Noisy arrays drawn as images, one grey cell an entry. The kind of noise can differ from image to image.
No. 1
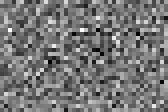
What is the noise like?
low rank plus noise
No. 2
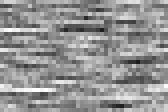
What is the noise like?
streaked along the rows
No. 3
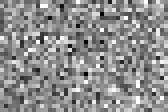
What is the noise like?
independent entries
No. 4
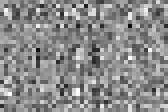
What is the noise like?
low rank plus noise
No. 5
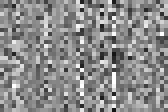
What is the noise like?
columns of uneven size
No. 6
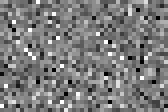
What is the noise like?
heavy tails
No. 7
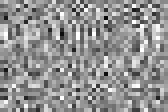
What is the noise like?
low rank plus noise
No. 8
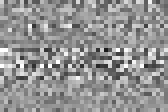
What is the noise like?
rows of uneven size
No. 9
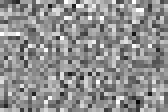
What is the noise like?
low rank plus noise
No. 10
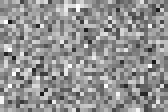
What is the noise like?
independent entries
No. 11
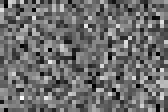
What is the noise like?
independent entries
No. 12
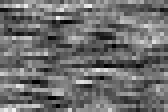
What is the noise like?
streaked along the rows
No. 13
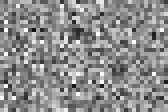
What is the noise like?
low rank plus noise
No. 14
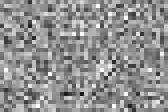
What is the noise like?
low rank plus noise
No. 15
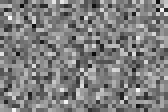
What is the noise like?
low rank plus noise
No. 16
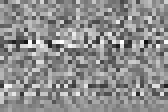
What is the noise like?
rows of uneven size
